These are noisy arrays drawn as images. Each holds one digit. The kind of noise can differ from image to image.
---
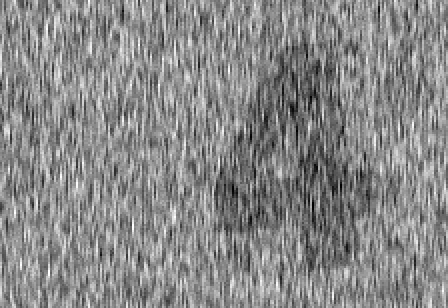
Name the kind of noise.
streaked along the columns
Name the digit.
4
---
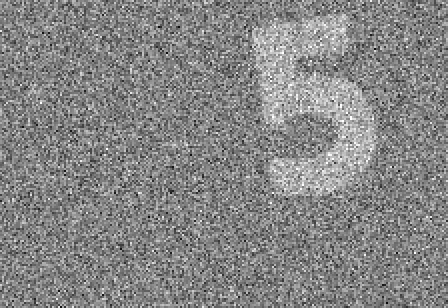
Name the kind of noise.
independent entries
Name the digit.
5
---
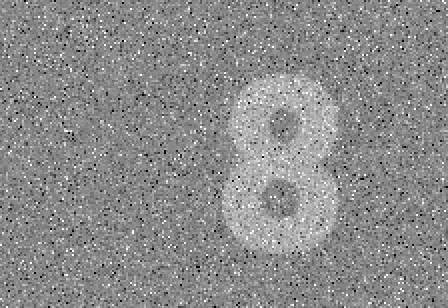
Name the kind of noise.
heavy tails
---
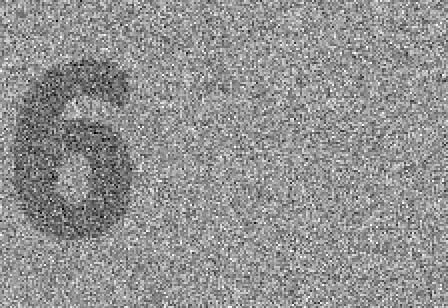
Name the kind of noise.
independent entries
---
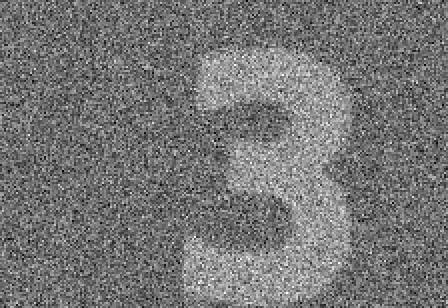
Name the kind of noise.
independent entries
